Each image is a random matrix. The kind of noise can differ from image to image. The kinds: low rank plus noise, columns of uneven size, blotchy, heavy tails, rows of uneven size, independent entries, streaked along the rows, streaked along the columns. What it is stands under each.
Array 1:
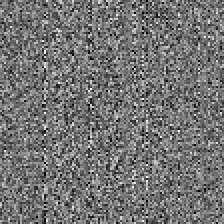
columns of uneven size
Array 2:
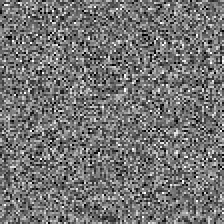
low rank plus noise
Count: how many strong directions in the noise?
five to eight
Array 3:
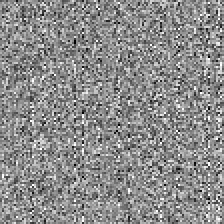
columns of uneven size
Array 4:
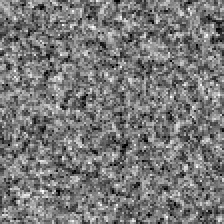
blotchy
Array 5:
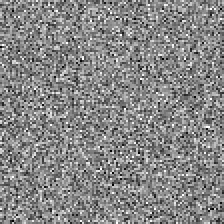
independent entries
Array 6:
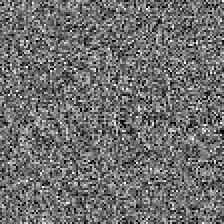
low rank plus noise
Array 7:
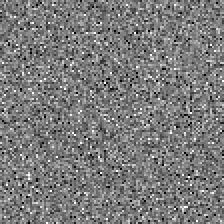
heavy tails
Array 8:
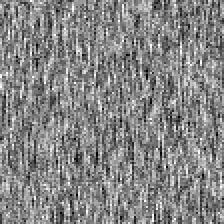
streaked along the columns
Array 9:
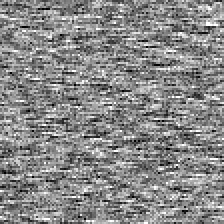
streaked along the rows
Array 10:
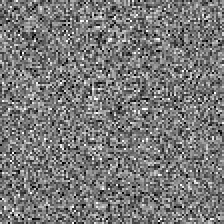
low rank plus noise
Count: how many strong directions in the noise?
five to eight
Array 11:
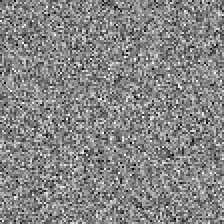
independent entries
